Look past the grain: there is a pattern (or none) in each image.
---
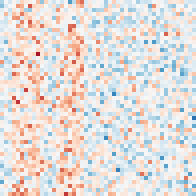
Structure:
bands of columns
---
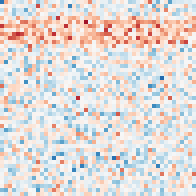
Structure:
one band of rows
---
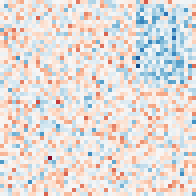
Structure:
one block
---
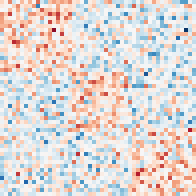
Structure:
blocks along the diagonal
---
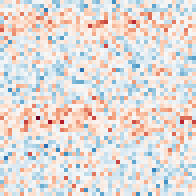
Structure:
bands of rows
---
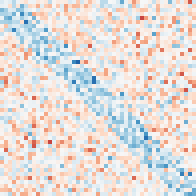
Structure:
a diagonal band
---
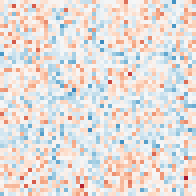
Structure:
bands of rows crossing bands of columns
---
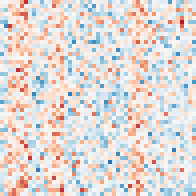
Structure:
bands of columns
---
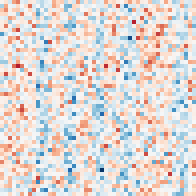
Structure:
bands of columns
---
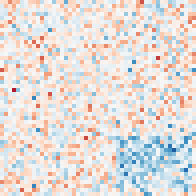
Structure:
one block
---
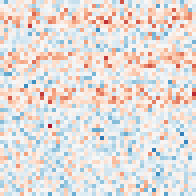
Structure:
bands of rows
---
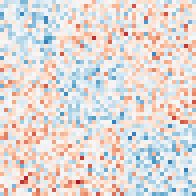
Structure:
blocks along the diagonal
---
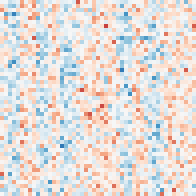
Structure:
bands of columns
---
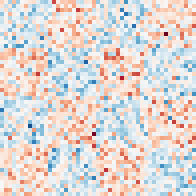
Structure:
a checkerboard
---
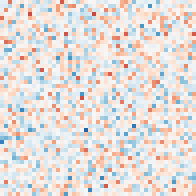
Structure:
only noise
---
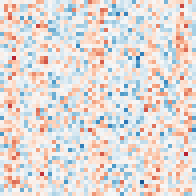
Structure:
bands of columns
